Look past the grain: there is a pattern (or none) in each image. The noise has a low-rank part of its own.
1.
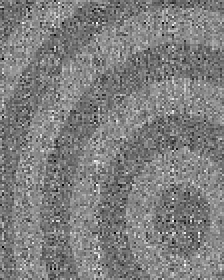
rings round one point
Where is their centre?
bottom right
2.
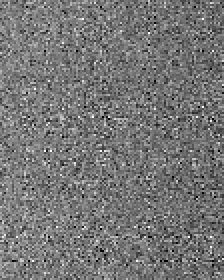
a smooth slope
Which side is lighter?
left
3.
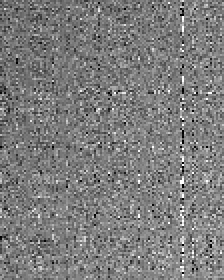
a smooth slope
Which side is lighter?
bottom right
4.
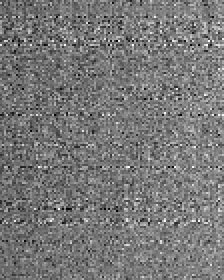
a smooth slope
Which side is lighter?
right
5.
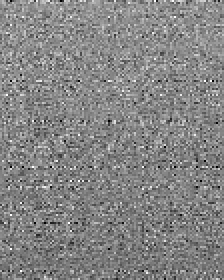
a smooth slope
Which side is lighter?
top
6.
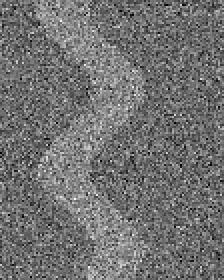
a wavy band
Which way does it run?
top to bottom
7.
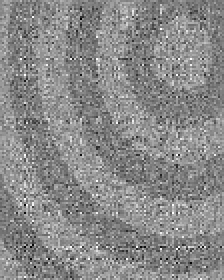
rings round one point
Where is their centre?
top right
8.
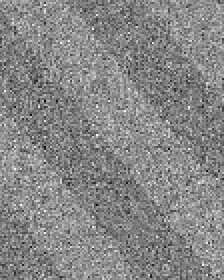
diagonal stripes
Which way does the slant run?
top left to bottom right
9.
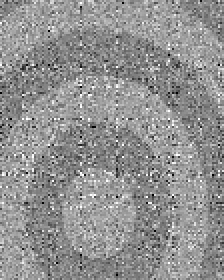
rings round one point
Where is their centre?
bottom middle
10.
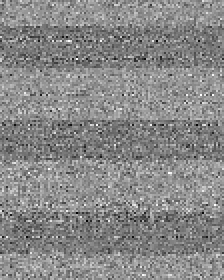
horizontal stripes
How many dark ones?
3
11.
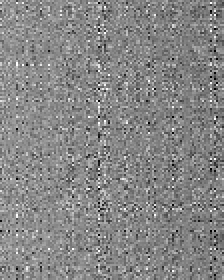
a smooth slope
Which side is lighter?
left
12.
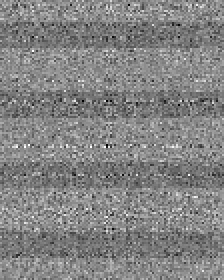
horizontal stripes
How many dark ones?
4
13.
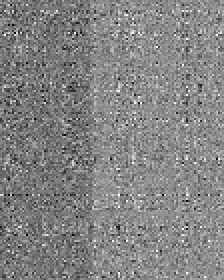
a sharp edge
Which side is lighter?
right
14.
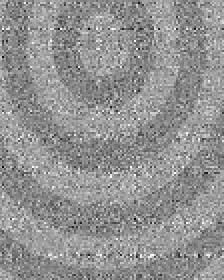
rings round one point
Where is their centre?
top middle
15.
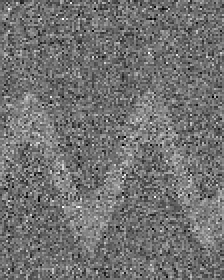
a wavy band
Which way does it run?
left to right
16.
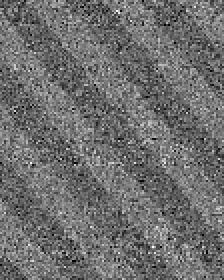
diagonal stripes
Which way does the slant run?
top left to bottom right
